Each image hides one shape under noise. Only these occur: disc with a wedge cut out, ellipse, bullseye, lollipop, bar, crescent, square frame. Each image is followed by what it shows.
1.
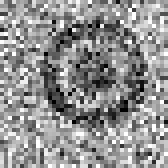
bullseye
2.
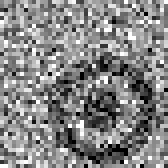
bullseye
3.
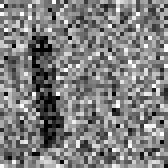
bar
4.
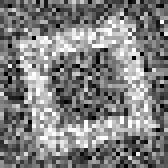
square frame
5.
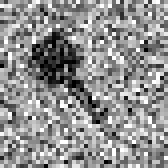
lollipop
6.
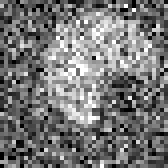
disc with a wedge cut out
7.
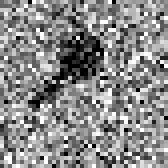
lollipop
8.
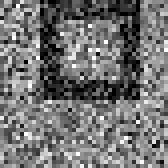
square frame
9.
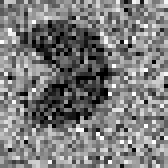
disc with a wedge cut out
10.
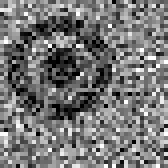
bullseye
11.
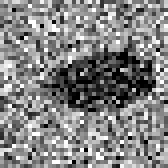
ellipse
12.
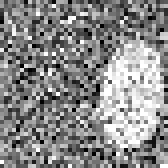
ellipse
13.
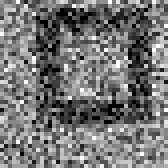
square frame
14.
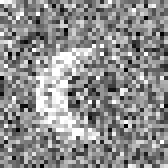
crescent
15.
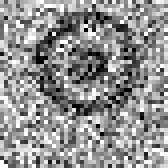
bullseye
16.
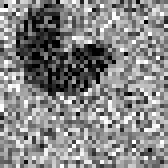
disc with a wedge cut out
